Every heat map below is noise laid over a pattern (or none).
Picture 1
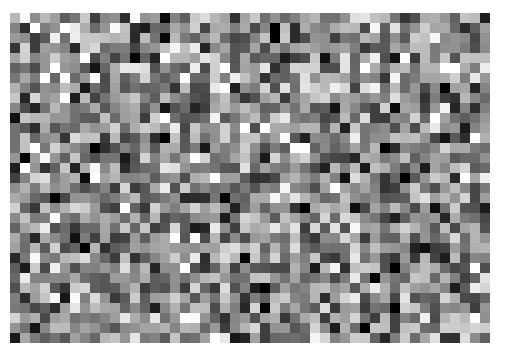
only noise
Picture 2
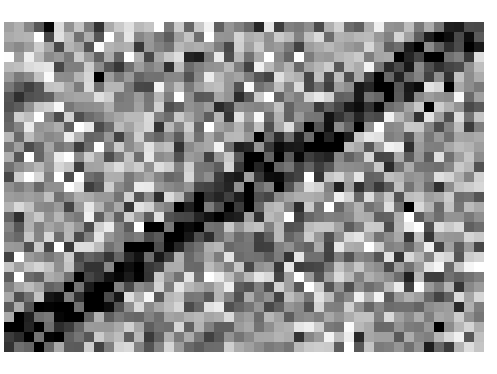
a diagonal band
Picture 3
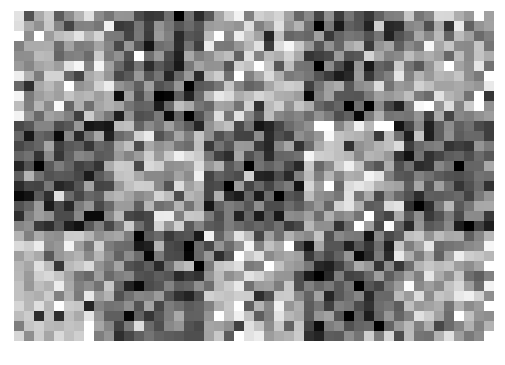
a checkerboard
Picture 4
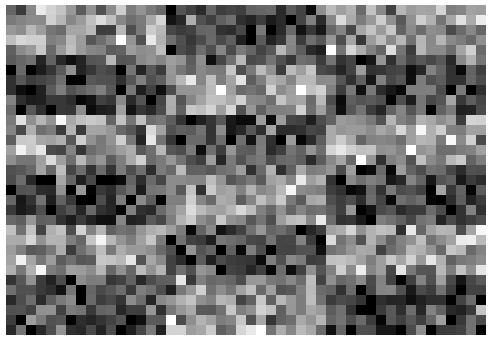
a checkerboard
